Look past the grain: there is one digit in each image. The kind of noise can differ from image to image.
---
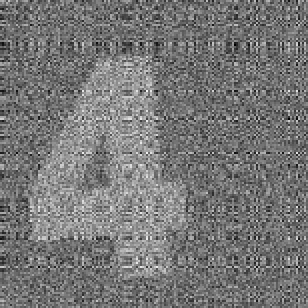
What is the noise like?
low rank plus noise
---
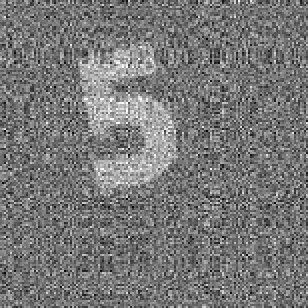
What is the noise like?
low rank plus noise
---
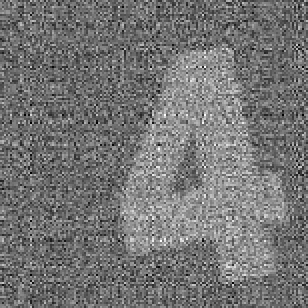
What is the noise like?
low rank plus noise
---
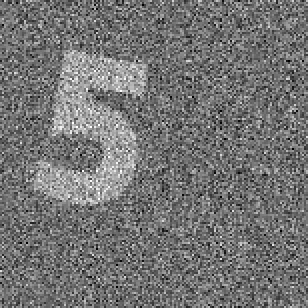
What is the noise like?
low rank plus noise
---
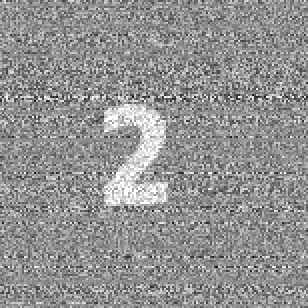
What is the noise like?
rows of uneven size
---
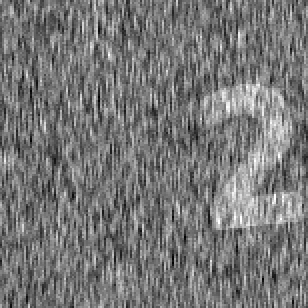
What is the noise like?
streaked along the columns
